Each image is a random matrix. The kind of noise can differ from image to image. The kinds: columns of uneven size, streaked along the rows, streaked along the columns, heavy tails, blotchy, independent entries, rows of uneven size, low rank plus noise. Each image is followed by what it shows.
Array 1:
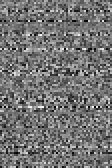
rows of uneven size
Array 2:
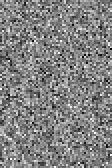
independent entries
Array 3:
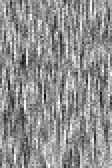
streaked along the columns
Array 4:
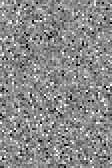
heavy tails
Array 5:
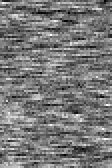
streaked along the rows
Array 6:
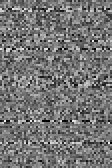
rows of uneven size
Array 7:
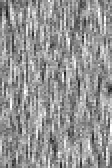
streaked along the columns
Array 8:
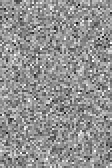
independent entries
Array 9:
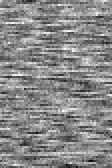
streaked along the rows
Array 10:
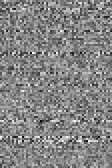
rows of uneven size
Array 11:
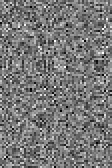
low rank plus noise
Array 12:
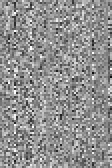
columns of uneven size
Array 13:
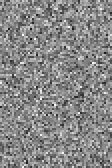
independent entries
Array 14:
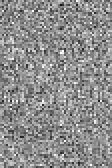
low rank plus noise
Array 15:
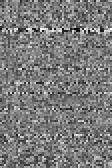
rows of uneven size
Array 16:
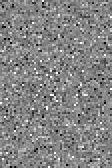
heavy tails
